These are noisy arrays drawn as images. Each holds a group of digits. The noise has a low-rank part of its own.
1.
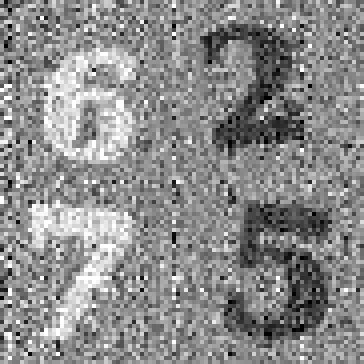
top left: light 6; top right: dark 2; bottom left: light 7; bottom right: dark 5
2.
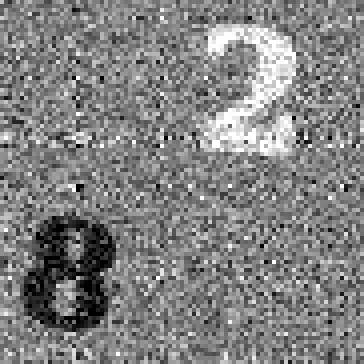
top right: light 2; bottom left: dark 8
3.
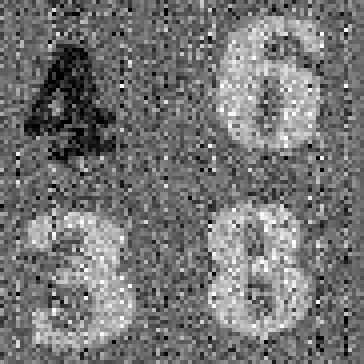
top left: dark 4; top right: light 6; bottom left: light 3; bottom right: light 8
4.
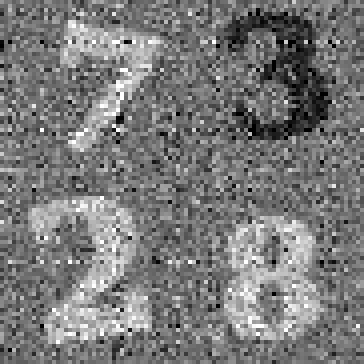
top left: light 7; top right: dark 3; bottom left: light 2; bottom right: light 8
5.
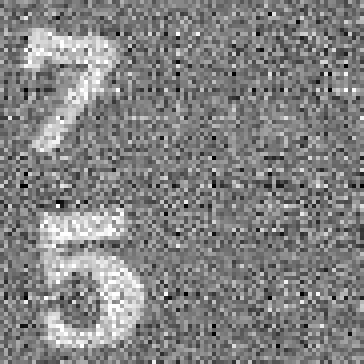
top left: light 7; bottom left: light 5
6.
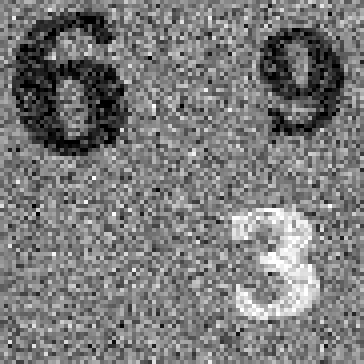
top left: dark 6; top right: dark 9; bottom right: light 3
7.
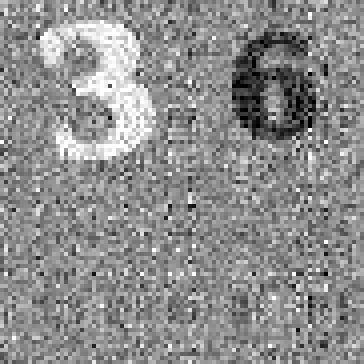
top left: light 3; top right: dark 6
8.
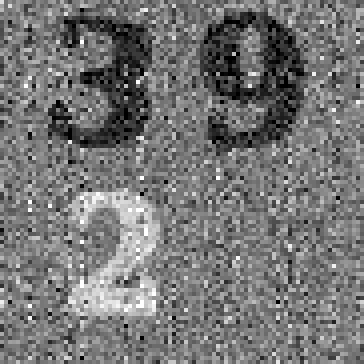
top left: dark 3; top right: dark 9; bottom left: light 2
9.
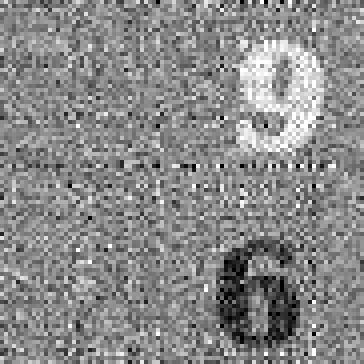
top right: light 9; bottom right: dark 6
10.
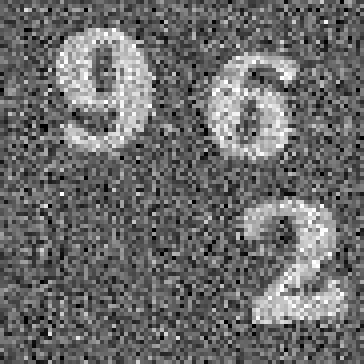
top left: light 9; top right: light 6; bottom right: light 2
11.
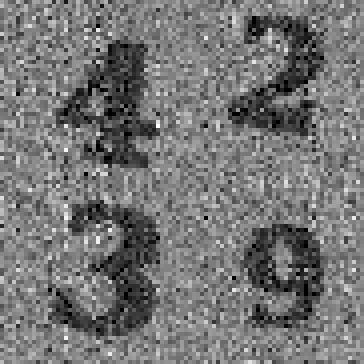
top left: dark 4; top right: dark 2; bottom left: dark 3; bottom right: dark 9
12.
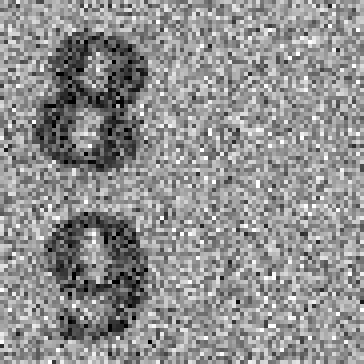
top left: dark 8; bottom left: dark 9
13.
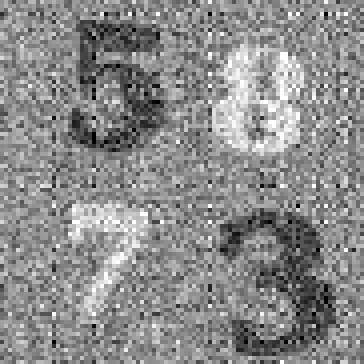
top left: dark 5; top right: light 8; bottom left: light 7; bottom right: dark 3
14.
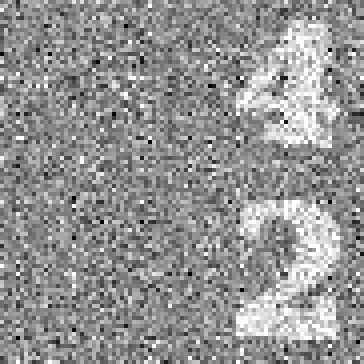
top right: light 4; bottom right: light 2
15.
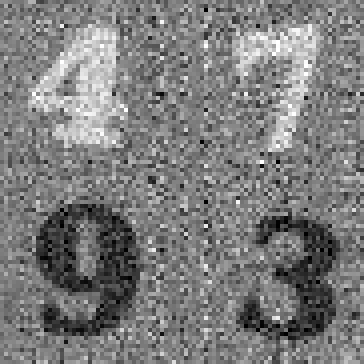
top left: light 4; top right: light 7; bottom left: dark 9; bottom right: dark 3
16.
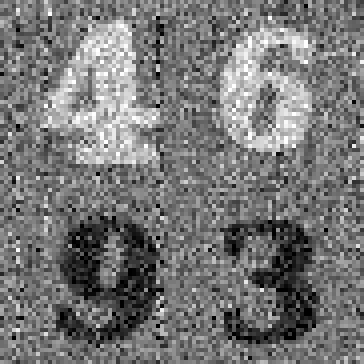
top left: light 4; top right: light 6; bottom left: dark 9; bottom right: dark 3
